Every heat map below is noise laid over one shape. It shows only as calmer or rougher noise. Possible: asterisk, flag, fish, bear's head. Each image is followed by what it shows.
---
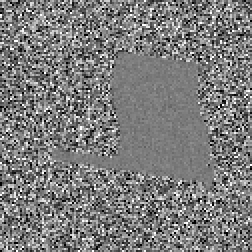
calm flag
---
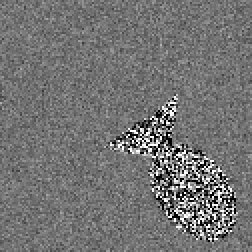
rough fish
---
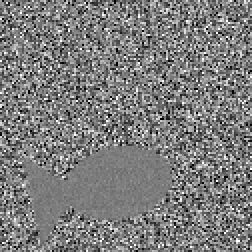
calm fish
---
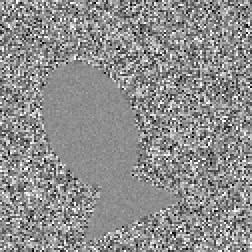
calm fish
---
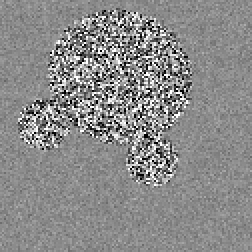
rough bear's head
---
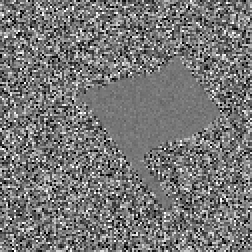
calm flag
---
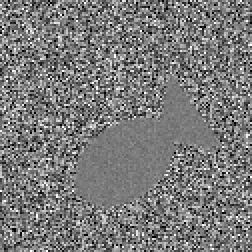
calm fish
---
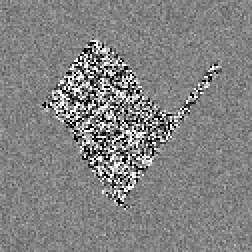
rough flag
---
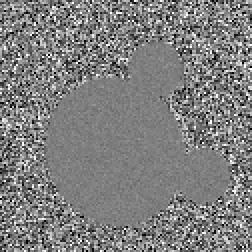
calm bear's head
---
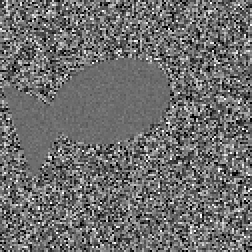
calm fish
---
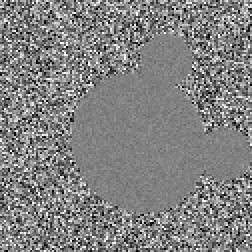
calm bear's head
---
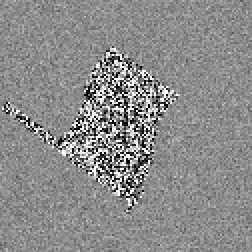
rough flag
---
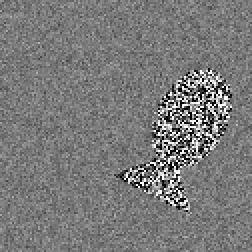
rough fish
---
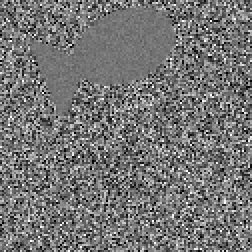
calm fish
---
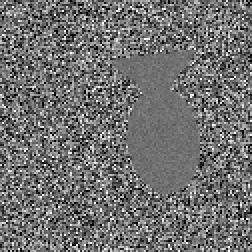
calm fish
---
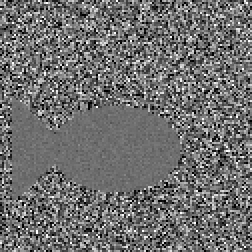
calm fish
